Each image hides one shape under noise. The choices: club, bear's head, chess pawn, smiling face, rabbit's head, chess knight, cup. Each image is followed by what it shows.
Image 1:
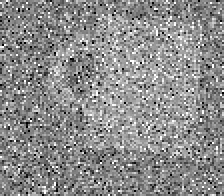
cup
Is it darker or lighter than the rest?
lighter
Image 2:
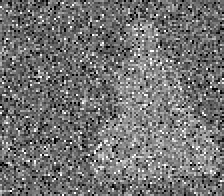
chess pawn
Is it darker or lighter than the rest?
lighter
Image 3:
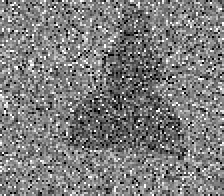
chess pawn
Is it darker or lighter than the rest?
darker
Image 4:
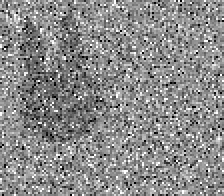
rabbit's head
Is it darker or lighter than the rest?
darker
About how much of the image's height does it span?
two thirds
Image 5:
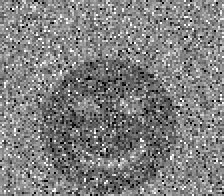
smiling face
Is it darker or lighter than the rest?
darker
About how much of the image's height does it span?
two thirds
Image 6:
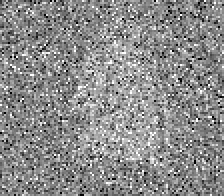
chess knight
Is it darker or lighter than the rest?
lighter
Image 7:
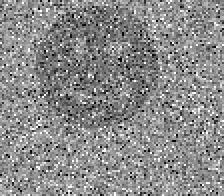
smiling face
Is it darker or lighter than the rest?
darker
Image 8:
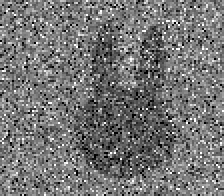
rabbit's head
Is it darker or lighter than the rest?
darker
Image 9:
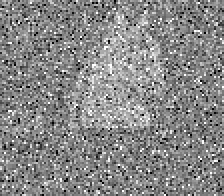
chess knight
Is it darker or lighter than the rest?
lighter
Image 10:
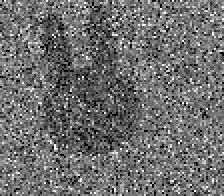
rabbit's head
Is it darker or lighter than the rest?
darker
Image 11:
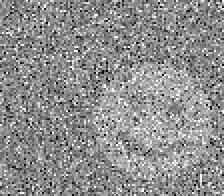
smiling face
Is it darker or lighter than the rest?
lighter
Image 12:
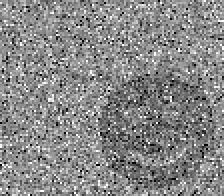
smiling face
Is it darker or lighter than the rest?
darker
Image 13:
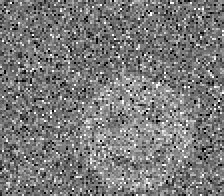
smiling face
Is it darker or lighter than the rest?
lighter
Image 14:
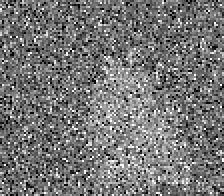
chess knight
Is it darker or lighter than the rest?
lighter
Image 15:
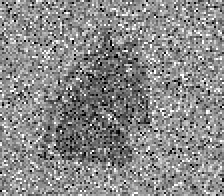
chess knight
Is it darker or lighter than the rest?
darker
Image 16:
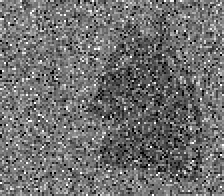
chess knight
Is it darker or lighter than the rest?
darker
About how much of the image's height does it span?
nearly all
